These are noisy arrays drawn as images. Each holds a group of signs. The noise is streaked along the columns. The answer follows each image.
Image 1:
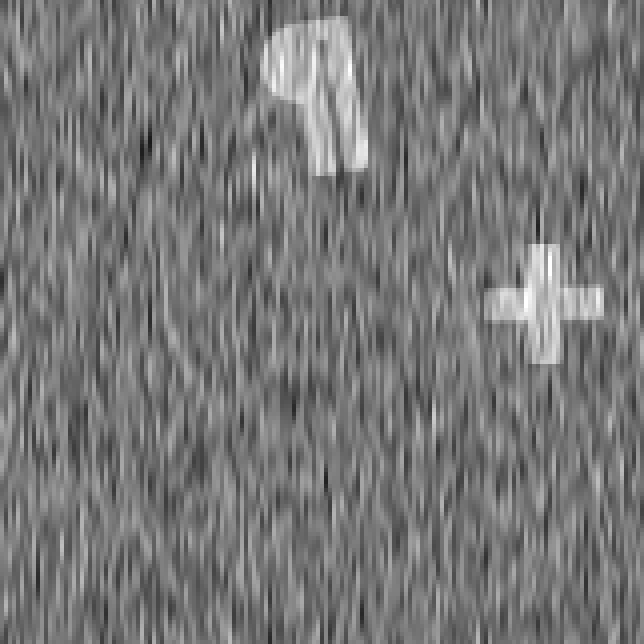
top middle: light pilcrow; middle right: light plus sign
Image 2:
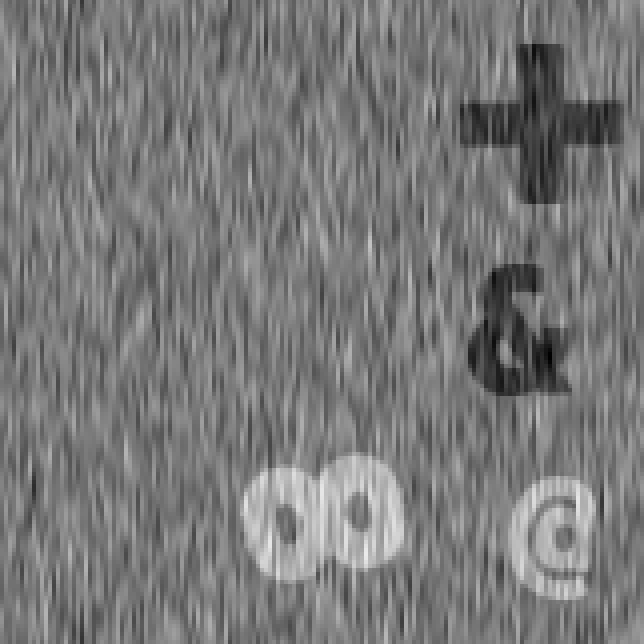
top right: dark plus sign; middle right: dark ampersand; bottom middle: light infinity sign; bottom right: light at sign
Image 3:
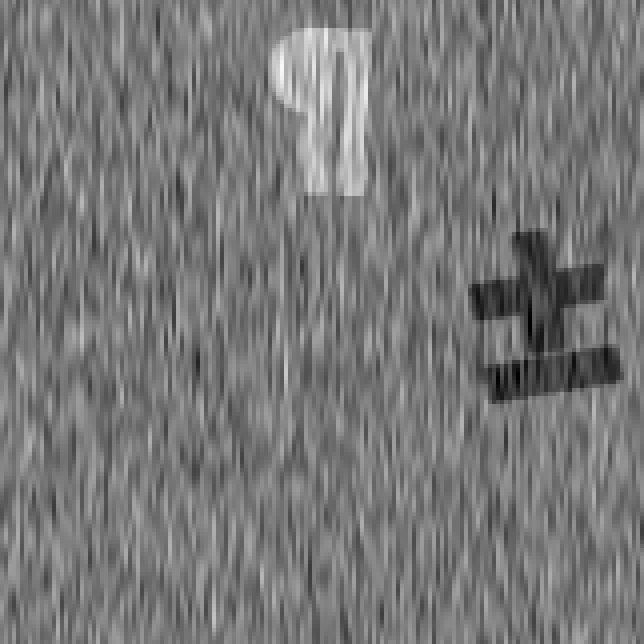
top middle: light pilcrow; middle right: dark plus-minus sign
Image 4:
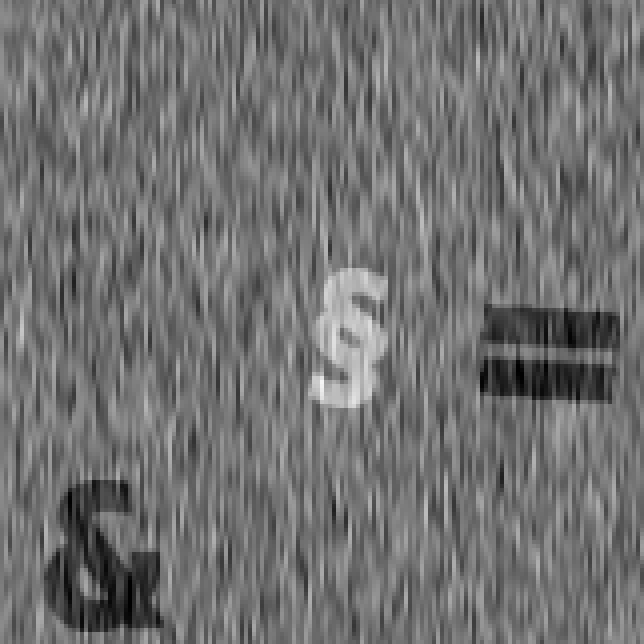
centre: light section sign; middle right: dark equals sign; bottom left: dark ampersand
